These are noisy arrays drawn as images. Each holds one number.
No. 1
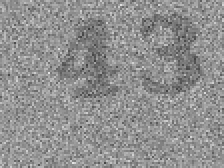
43
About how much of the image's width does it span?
two thirds
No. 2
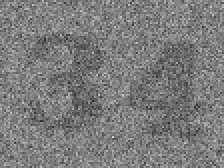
34
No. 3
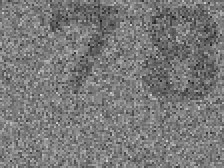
78
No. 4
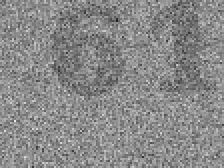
61
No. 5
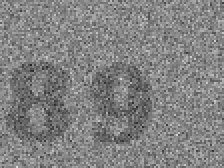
89
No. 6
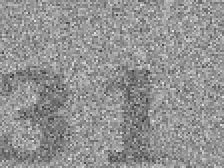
31
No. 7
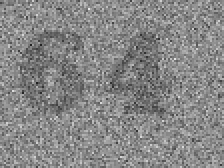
64
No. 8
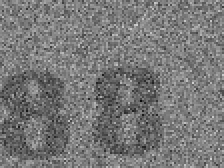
88
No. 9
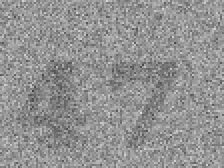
47
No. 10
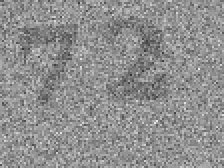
72
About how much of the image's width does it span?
two thirds
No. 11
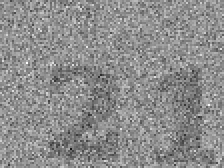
21
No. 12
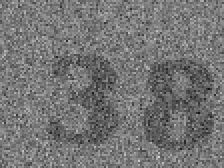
38
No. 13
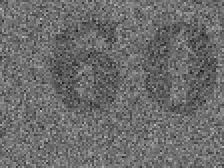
60
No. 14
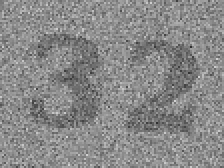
32
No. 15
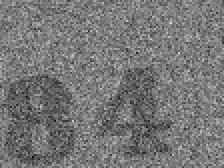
84
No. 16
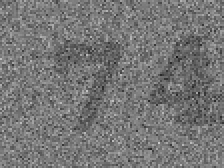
74
